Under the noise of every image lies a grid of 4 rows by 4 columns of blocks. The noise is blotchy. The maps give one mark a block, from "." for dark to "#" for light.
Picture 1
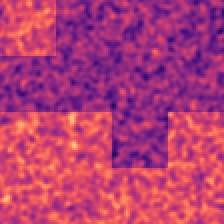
# . . .
. . . .
# # . #
# # # #
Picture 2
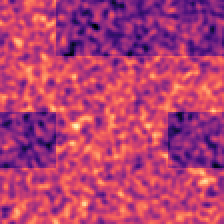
# . . .
# # # #
. # # .
# # # #
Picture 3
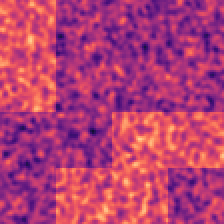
# . . .
# . . .
. . # #
. # # .
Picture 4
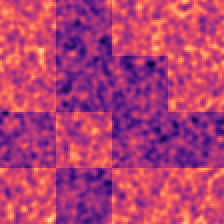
# . # #
# . . #
. # . .
# . # #
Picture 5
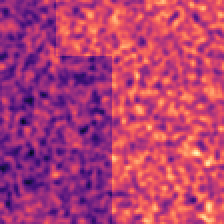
. # # #
. . # #
. . # #
. . # #
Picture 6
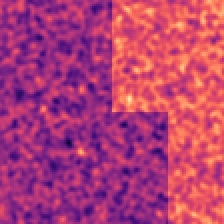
. . # #
. . # #
. . . #
. . . #
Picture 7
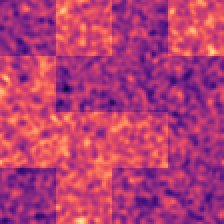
. # . #
# . . .
# # # .
. # . .
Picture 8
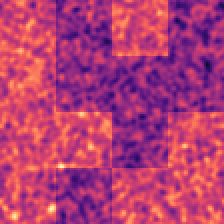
# . # .
# . . .
# # . #
# . # #
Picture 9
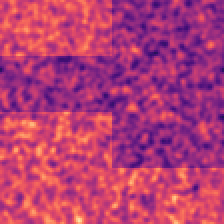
# # . .
. . . .
# # . .
# # # #
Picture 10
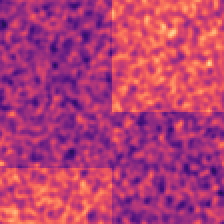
. . # #
. . # #
. . . .
# # . .
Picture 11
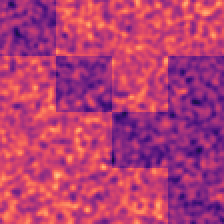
. # # #
# . # .
# # . .
# # # .
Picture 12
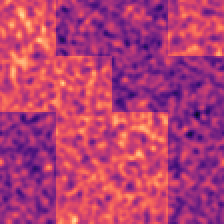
# . . #
# # . .
. # # .
. # # .
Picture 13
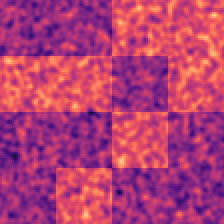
. . # #
# # . #
. . # .
. # . .
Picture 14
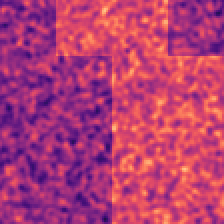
. # # .
. . # #
. . # #
. . # #
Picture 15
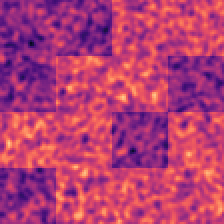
. . # #
. # # .
# # . #
. # # #
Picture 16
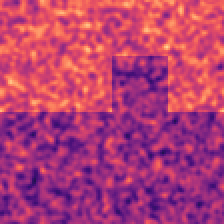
# # # #
# # . #
. . . .
. . . .
